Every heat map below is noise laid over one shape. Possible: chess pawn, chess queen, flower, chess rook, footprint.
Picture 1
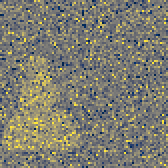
chess pawn
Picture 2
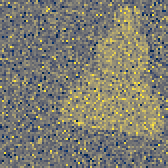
chess pawn
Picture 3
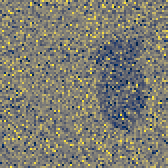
footprint
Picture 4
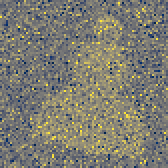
chess pawn
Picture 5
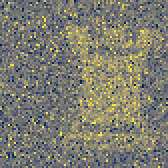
chess rook
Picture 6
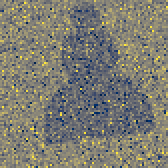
chess pawn
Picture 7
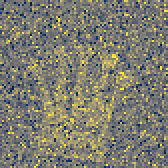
chess queen
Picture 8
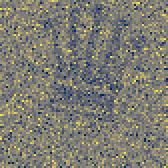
chess queen
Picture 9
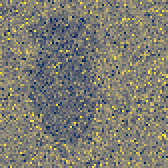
footprint
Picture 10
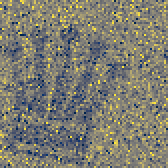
chess queen
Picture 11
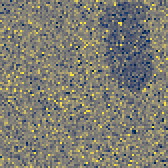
footprint
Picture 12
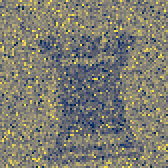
chess rook
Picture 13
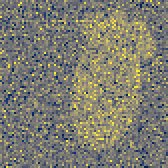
footprint
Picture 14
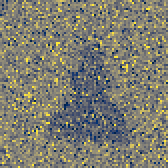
chess pawn
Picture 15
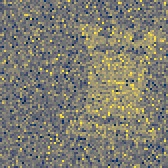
chess rook
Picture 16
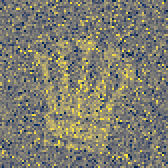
chess queen
